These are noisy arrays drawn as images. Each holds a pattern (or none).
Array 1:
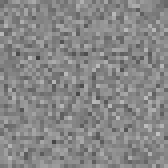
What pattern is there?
only noise
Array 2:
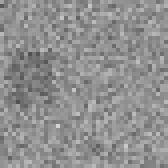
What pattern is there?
one block
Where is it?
middle left
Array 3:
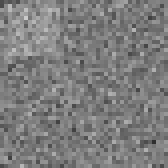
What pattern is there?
one block
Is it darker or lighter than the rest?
lighter
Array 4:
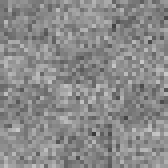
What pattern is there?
a checkerboard
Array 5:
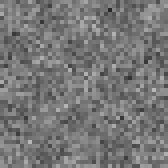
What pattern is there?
a checkerboard
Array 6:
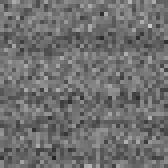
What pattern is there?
bands of rows
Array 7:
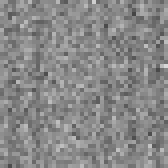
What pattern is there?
bands of columns
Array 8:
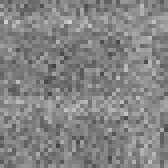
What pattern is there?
bands of rows crossing bands of columns
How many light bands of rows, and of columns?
2 and 1
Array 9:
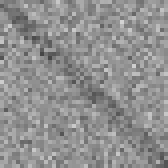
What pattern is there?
a diagonal band
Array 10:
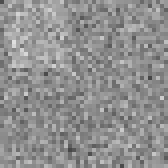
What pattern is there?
one block
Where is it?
top left
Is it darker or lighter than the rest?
lighter
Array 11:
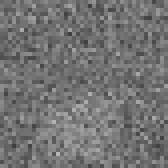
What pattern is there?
one block
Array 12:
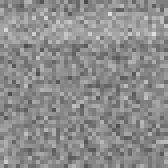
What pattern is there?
one band of rows
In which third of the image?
top
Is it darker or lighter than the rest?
lighter
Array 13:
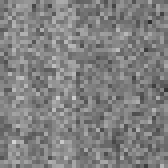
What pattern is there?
bands of columns
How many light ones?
2
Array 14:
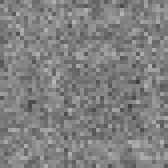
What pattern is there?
bands of rows crossing bands of columns
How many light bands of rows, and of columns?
3 and 3
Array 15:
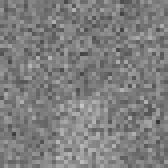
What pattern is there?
one block
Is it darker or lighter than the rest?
lighter
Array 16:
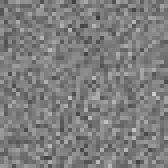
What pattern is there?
only noise
